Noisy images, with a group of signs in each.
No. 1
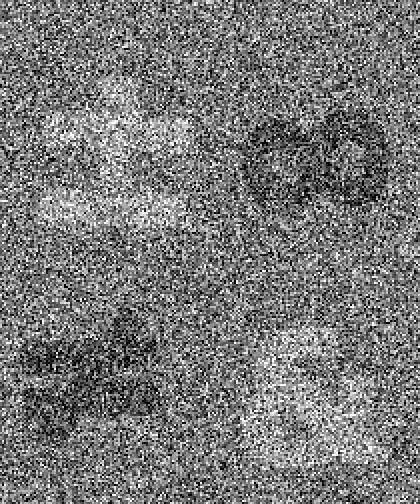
top left: light plus-minus sign; top right: dark infinity sign; bottom left: dark not-equal sign; bottom right: light ampersand
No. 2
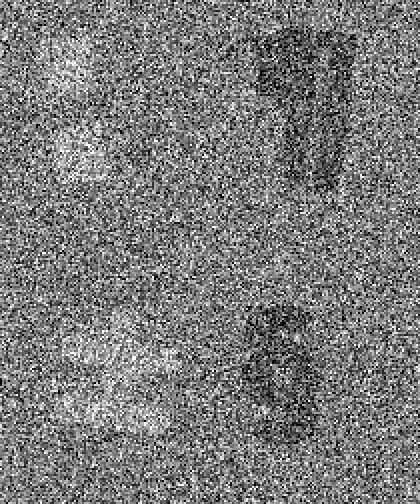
top left: light colon; top right: dark pilcrow; bottom left: light plus-minus sign; bottom right: dark section sign
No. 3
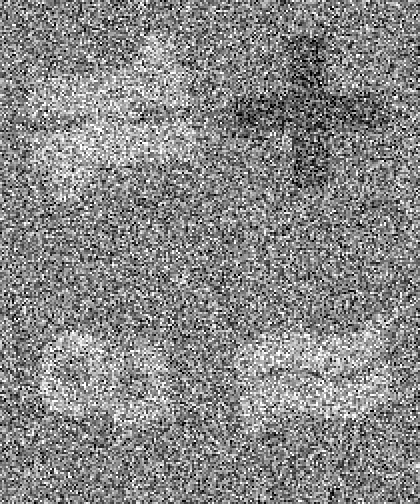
top left: light not-equal sign; top right: dark plus sign; bottom left: light infinity sign; bottom right: light approximately sign
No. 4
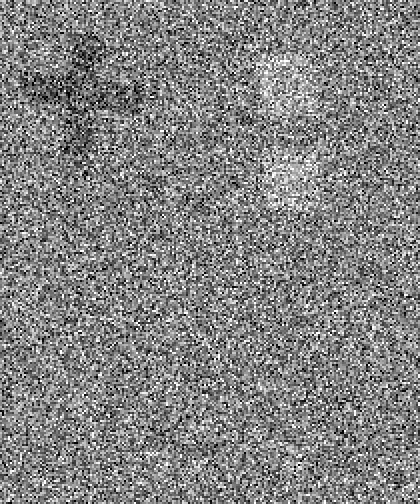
top left: dark plus sign; top right: light colon
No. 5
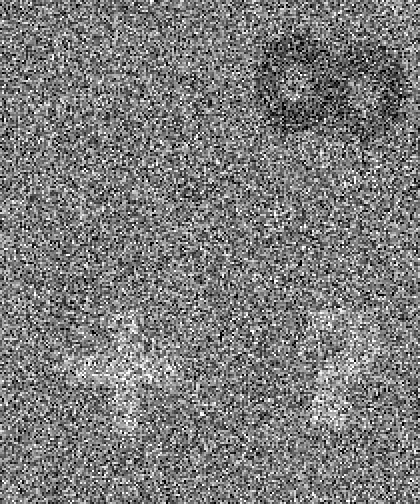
top right: dark infinity sign; bottom left: light plus sign; bottom right: light question mark
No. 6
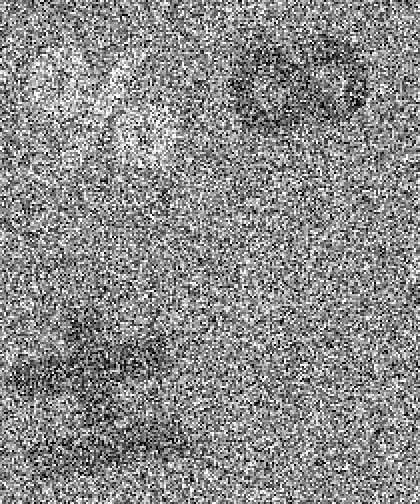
top left: light percent sign; top right: dark infinity sign; bottom left: dark plus-minus sign
